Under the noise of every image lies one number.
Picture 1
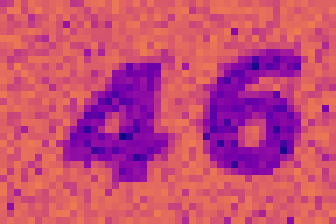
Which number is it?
46
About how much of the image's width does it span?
two thirds
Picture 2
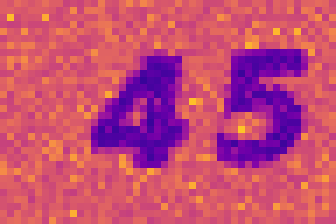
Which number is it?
45
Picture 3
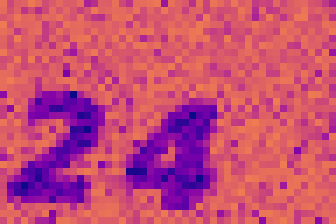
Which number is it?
24
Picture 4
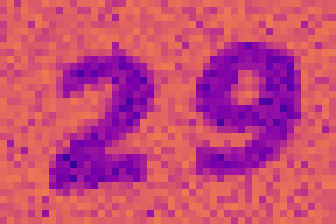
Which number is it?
29
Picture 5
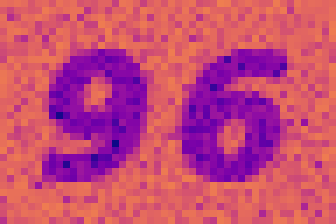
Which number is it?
96
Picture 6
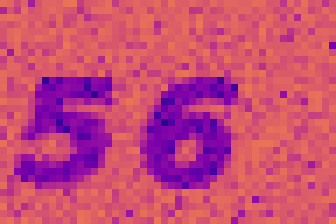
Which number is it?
56
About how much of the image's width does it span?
two thirds
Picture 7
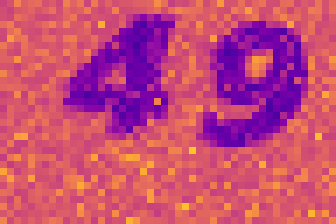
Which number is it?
49
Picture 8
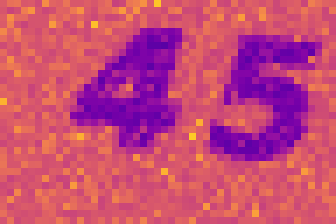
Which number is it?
45
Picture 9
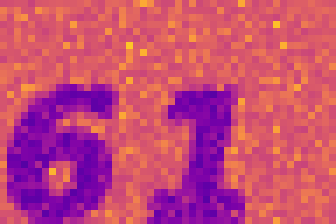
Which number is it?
61
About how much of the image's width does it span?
two thirds
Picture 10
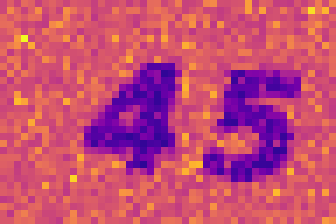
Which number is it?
45
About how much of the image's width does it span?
two thirds
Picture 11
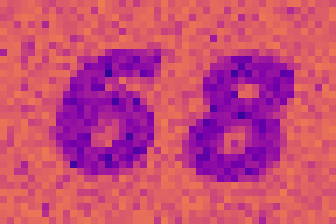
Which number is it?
68
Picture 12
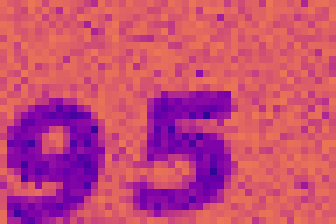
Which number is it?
95
